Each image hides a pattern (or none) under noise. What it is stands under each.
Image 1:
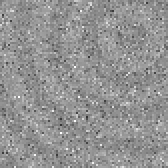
rings round one point
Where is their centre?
top right
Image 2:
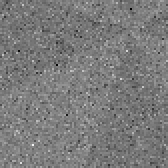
spokes from one point
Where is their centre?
top right
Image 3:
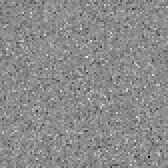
only noise
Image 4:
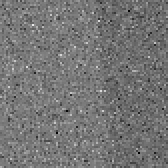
a sharp edge
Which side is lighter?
left
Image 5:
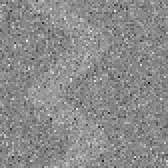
a wavy band
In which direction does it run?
top to bottom
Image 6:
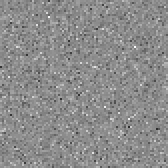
only noise
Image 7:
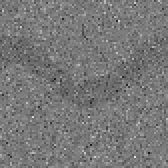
a wavy band
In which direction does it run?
left to right
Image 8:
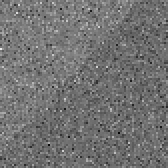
a sharp edge
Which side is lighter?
top left
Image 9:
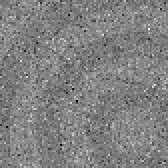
rings round one point
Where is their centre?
bottom right
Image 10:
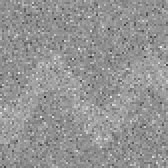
a wavy band
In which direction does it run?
left to right
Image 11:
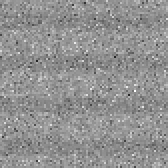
horizontal stripes
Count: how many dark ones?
4
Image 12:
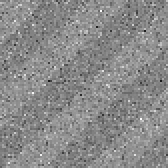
diagonal stripes
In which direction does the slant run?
bottom left to top right
